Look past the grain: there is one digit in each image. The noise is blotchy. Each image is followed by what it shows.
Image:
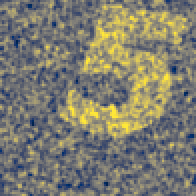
5
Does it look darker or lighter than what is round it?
lighter
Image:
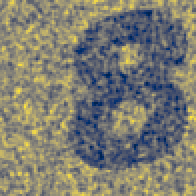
8
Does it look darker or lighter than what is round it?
darker
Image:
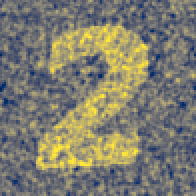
2
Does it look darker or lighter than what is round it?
lighter
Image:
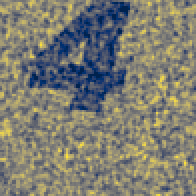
4
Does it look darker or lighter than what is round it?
darker
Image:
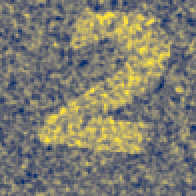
2
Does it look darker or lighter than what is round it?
lighter
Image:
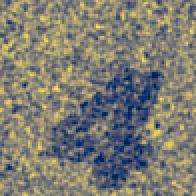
4
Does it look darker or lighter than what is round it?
darker
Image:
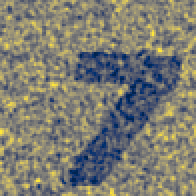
7
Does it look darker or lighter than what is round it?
darker
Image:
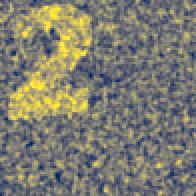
2
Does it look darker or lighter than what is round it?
lighter
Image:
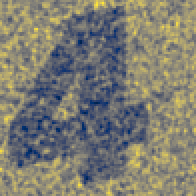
4
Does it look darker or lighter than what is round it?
darker
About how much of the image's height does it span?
nearly all
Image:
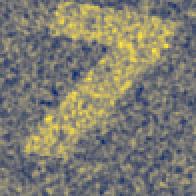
7
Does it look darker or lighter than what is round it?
lighter
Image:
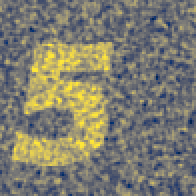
5
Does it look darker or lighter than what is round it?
lighter
